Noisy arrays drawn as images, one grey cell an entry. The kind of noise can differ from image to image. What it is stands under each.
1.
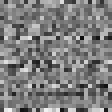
rows of uneven size
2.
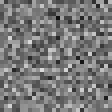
low rank plus noise
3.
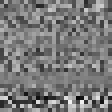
rows of uneven size
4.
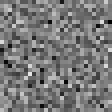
independent entries
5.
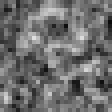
blotchy
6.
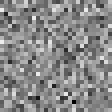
independent entries
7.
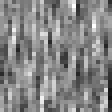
streaked along the columns
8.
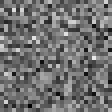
independent entries
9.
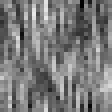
streaked along the columns
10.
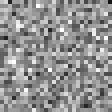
independent entries
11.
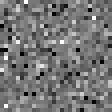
heavy tails
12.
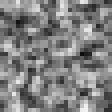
blotchy
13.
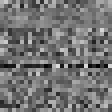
rows of uneven size
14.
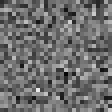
independent entries
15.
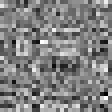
low rank plus noise
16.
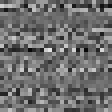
rows of uneven size
